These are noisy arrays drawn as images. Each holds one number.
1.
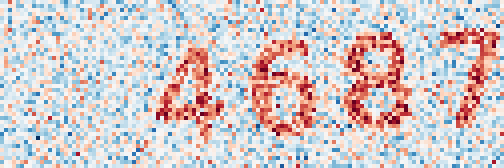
4687
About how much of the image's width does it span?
two thirds
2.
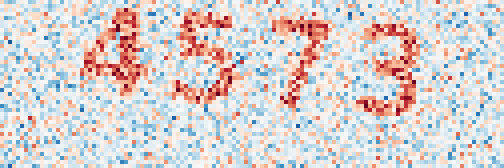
4573
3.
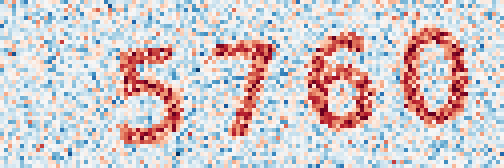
5760
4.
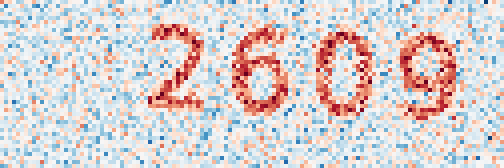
2609
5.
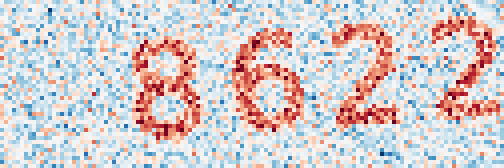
8622
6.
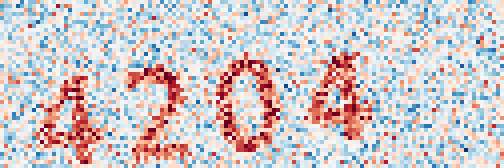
4204
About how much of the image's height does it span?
two thirds
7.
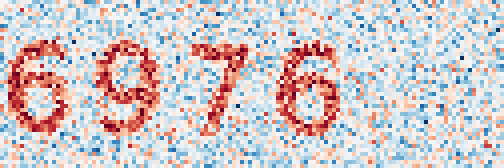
6976
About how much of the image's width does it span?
two thirds
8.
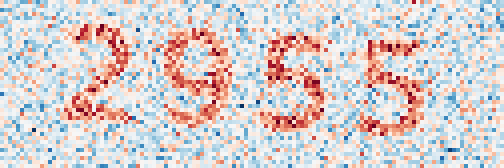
2955
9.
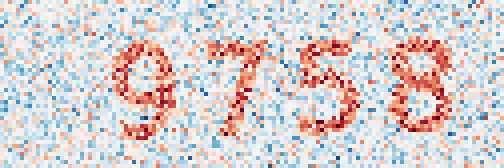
9758
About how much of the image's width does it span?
two thirds
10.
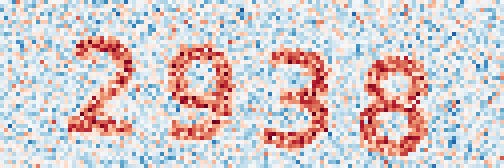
2938
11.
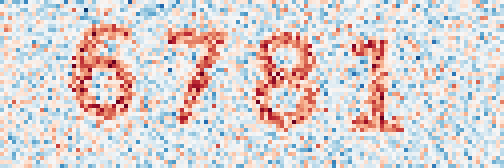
6781
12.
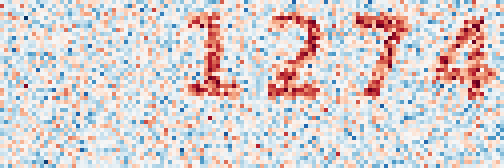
1274
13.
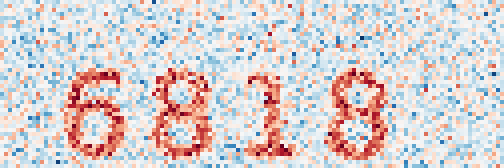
6818
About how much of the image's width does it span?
two thirds
